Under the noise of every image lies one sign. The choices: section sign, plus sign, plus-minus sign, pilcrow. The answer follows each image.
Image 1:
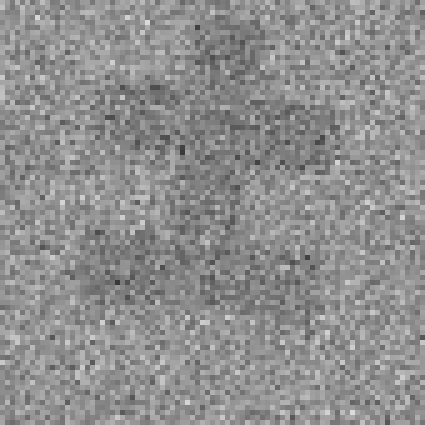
plus-minus sign
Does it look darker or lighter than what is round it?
darker
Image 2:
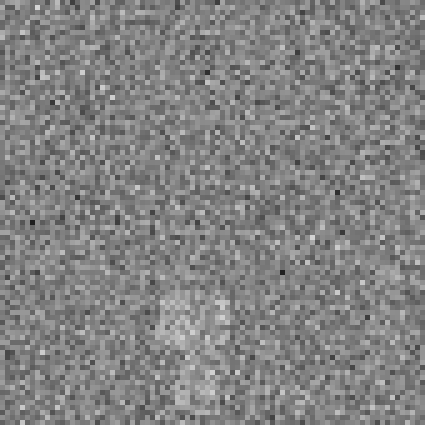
pilcrow
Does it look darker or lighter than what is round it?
lighter
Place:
bottom middle
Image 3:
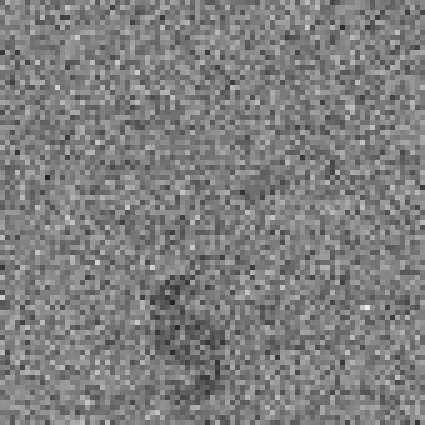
section sign
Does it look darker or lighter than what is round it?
darker
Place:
bottom middle
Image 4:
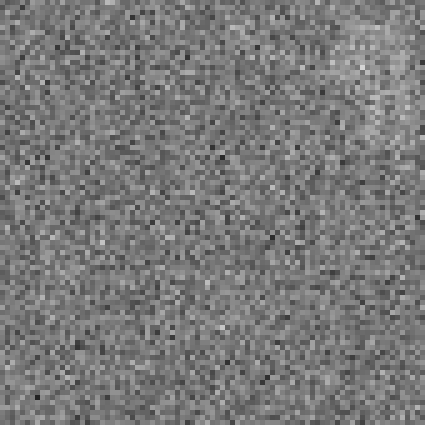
pilcrow
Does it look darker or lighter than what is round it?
lighter
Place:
top right
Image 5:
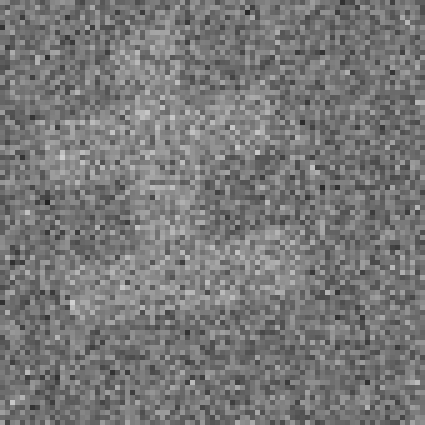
plus-minus sign
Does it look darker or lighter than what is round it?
lighter
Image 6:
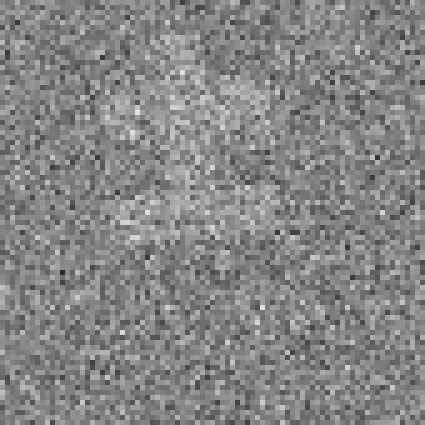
plus-minus sign
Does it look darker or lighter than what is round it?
lighter
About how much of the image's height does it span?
half
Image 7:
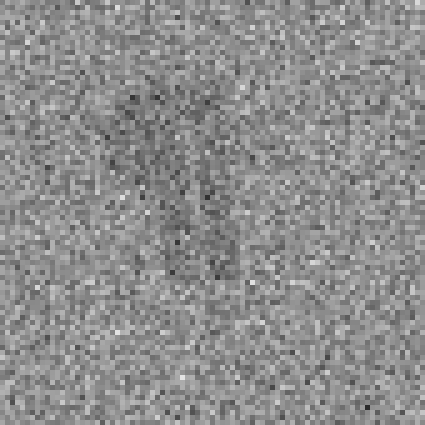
pilcrow
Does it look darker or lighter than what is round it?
darker
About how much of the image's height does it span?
half
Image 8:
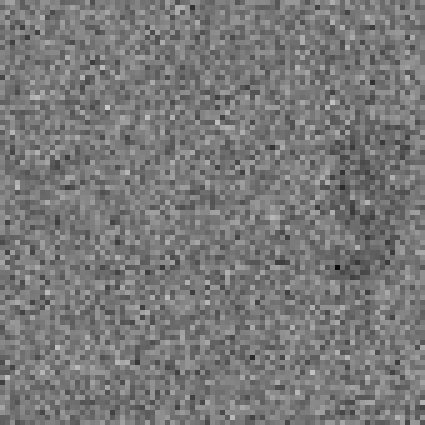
section sign
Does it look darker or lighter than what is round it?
darker
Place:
middle right
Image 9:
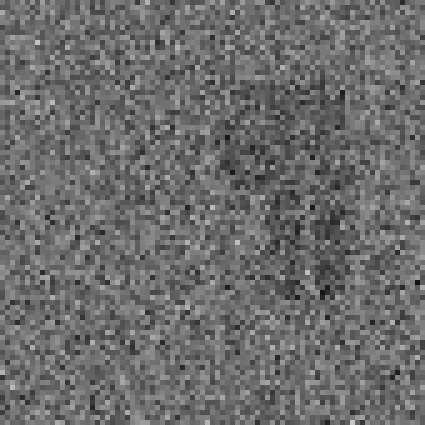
pilcrow
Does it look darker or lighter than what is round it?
darker
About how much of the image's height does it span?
half
